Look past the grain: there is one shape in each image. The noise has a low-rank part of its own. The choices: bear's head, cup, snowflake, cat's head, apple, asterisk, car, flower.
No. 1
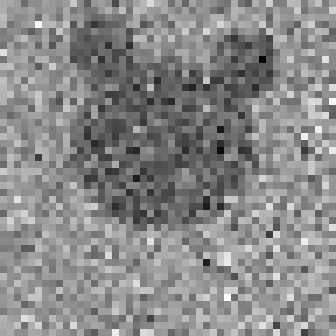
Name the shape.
bear's head
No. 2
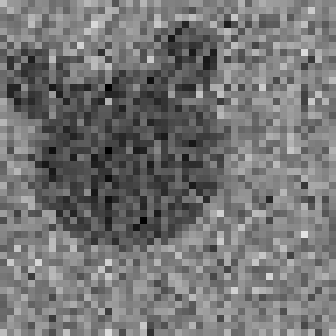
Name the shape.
bear's head
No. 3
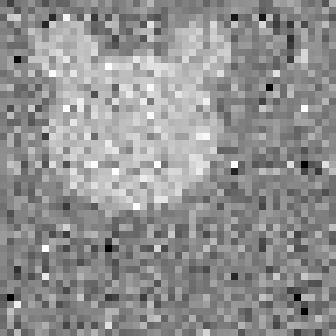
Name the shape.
bear's head
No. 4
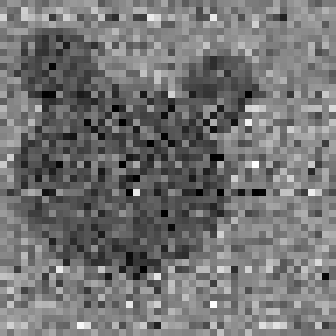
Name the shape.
bear's head
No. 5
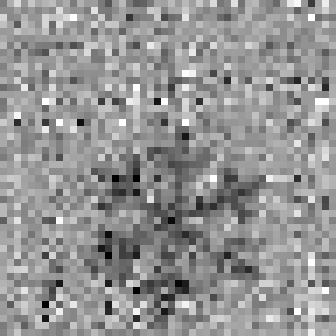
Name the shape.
snowflake
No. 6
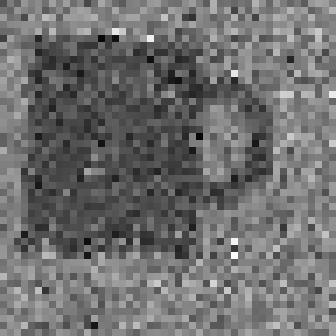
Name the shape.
cup
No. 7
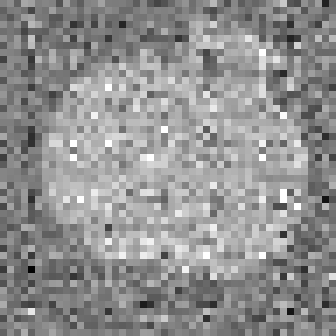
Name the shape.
apple
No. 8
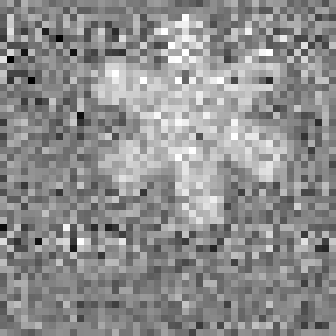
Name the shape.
asterisk
